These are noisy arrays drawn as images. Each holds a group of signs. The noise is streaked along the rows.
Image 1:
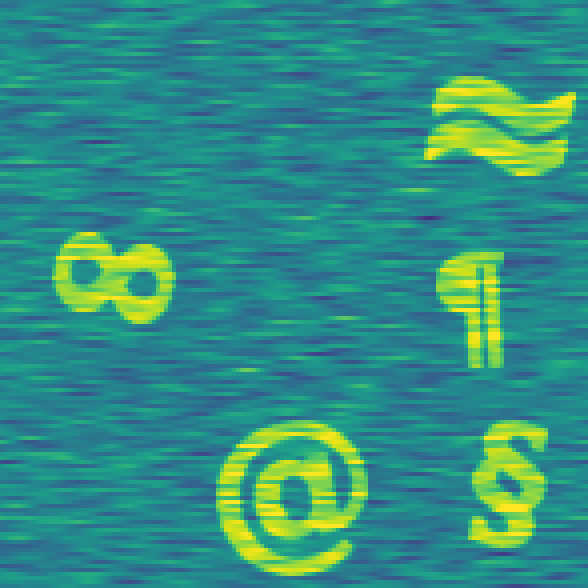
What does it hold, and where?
top right: approximately sign; middle left: infinity sign; middle right: pilcrow; bottom middle: at sign; bottom right: section sign
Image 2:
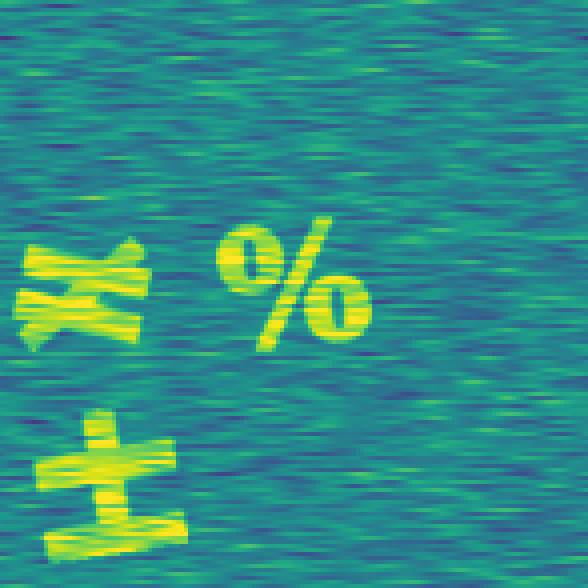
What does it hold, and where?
middle left: not-equal sign; centre: percent sign; bottom left: plus-minus sign
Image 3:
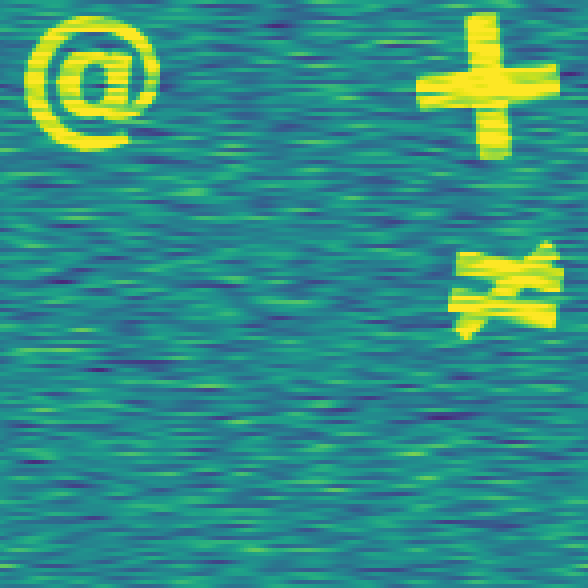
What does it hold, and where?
top left: at sign; top right: plus sign; middle right: not-equal sign
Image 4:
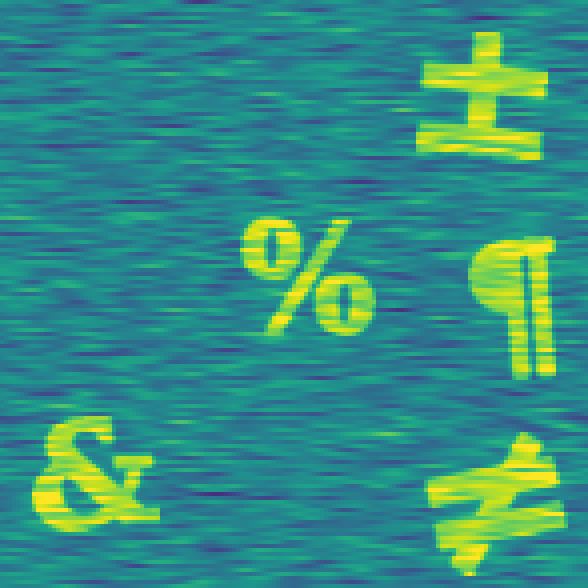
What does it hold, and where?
top right: plus-minus sign; centre: percent sign; middle right: pilcrow; bottom left: ampersand; bottom right: not-equal sign
